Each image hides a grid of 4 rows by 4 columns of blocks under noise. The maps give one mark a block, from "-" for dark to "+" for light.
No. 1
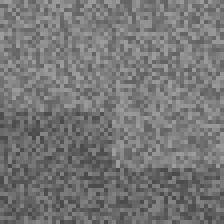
+ + + +
+ + + +
- - + +
- - - -
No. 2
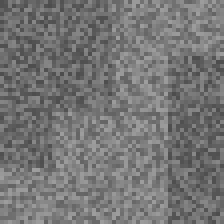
- - + +
- - + -
- + + -
+ + + -
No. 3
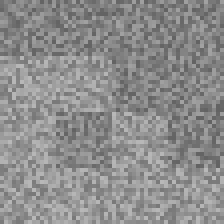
- - - -
+ + - -
+ - + -
+ + + +
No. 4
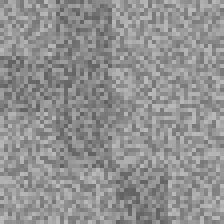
+ - + +
- - + +
+ - + +
+ + - +
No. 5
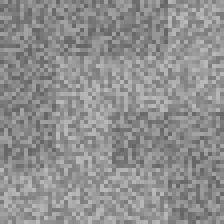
- - - +
- + + +
- + - -
+ + + -
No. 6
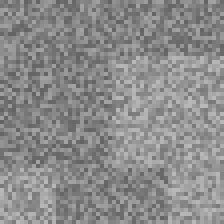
- - - -
- - + +
- - + +
+ - - +
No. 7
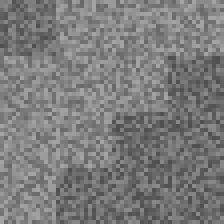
- + + +
+ + + -
+ + - -
+ - - -
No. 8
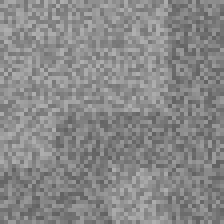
+ + + -
+ + + -
+ - - -
- - + -
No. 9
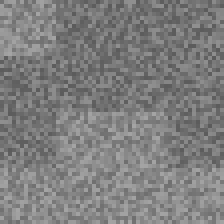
+ - - -
- - - -
- + + -
+ + + +
